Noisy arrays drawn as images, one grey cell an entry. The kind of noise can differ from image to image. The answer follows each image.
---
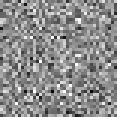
low rank plus noise
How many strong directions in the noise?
three or four
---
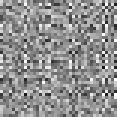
low rank plus noise
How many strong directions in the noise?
one
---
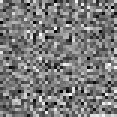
low rank plus noise
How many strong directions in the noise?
five to eight
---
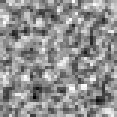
blotchy
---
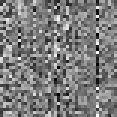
columns of uneven size
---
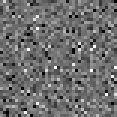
heavy tails
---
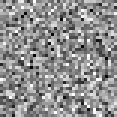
independent entries
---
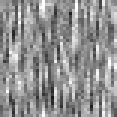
streaked along the columns
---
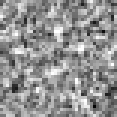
blotchy
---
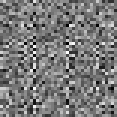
low rank plus noise
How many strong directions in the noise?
one
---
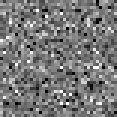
heavy tails
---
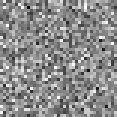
independent entries
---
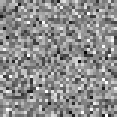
independent entries
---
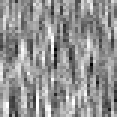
streaked along the columns
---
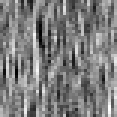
streaked along the columns
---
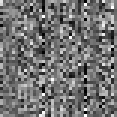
columns of uneven size
